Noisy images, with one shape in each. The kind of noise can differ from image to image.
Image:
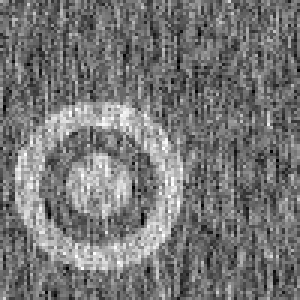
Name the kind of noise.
streaked along the columns
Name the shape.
bullseye
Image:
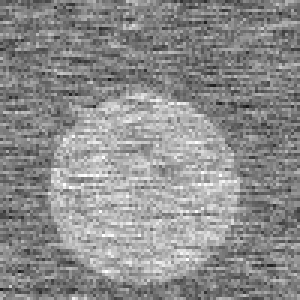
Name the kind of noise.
streaked along the rows
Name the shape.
disc
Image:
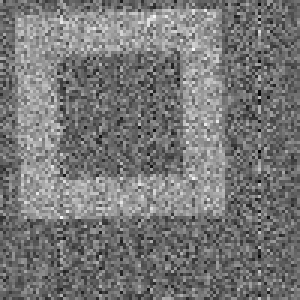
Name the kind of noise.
columns of uneven size
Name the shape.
square frame
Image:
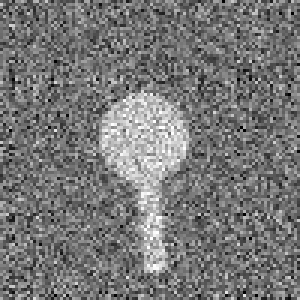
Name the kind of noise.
low rank plus noise
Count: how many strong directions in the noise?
two
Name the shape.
lollipop
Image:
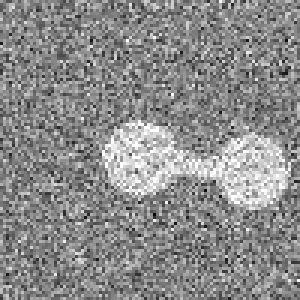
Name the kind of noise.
low rank plus noise
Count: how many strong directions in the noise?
three or four
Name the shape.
dumbbell
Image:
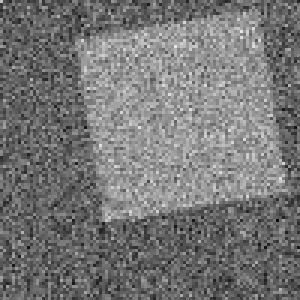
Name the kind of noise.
low rank plus noise
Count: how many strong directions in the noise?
three or four
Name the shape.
square
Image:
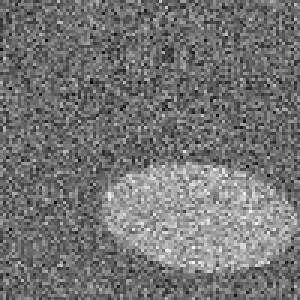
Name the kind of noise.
low rank plus noise
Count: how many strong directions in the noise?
three or four
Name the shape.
ellipse
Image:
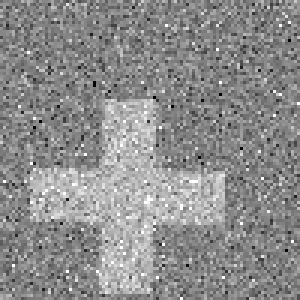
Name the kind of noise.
heavy tails
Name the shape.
cross
